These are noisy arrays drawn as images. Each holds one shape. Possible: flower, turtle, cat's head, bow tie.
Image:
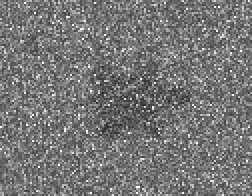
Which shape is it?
turtle
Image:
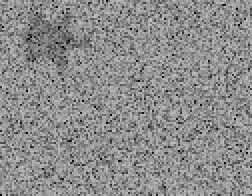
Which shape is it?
turtle
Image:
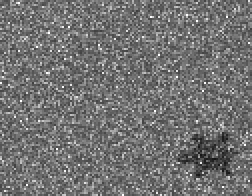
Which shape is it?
turtle
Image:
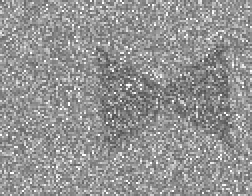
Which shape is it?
bow tie
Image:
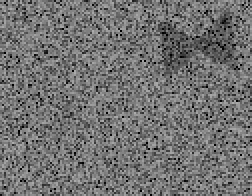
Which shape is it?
bow tie
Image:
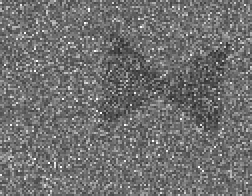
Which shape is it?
bow tie
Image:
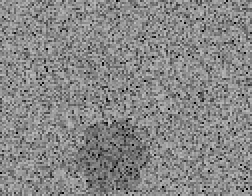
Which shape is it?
flower
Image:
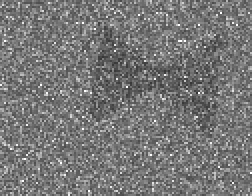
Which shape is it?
bow tie
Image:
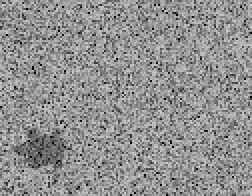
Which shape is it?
turtle
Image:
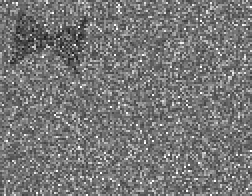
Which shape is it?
bow tie
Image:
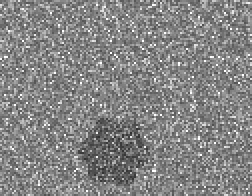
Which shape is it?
flower
